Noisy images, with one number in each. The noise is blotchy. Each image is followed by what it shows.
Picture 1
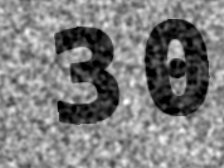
30
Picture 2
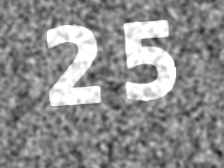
25
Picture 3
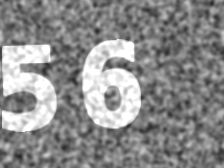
56
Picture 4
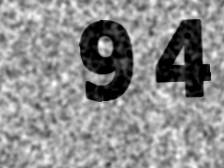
94
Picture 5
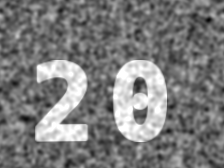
20
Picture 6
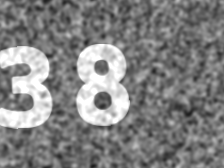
38
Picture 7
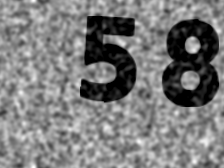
58
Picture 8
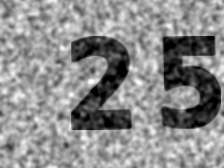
25
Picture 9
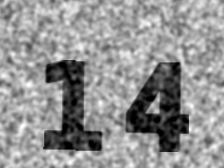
14
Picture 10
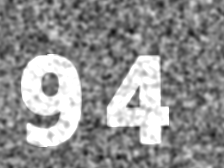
94
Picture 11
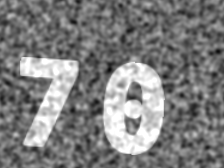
70
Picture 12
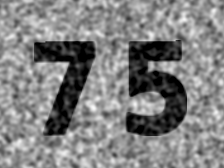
75
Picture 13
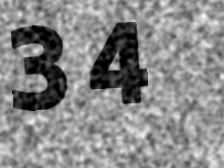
34
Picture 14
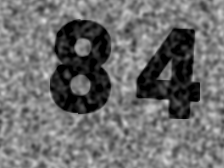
84
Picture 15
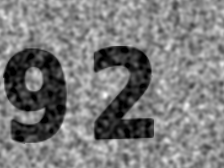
92
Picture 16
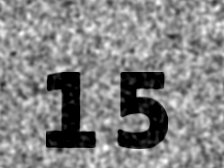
15
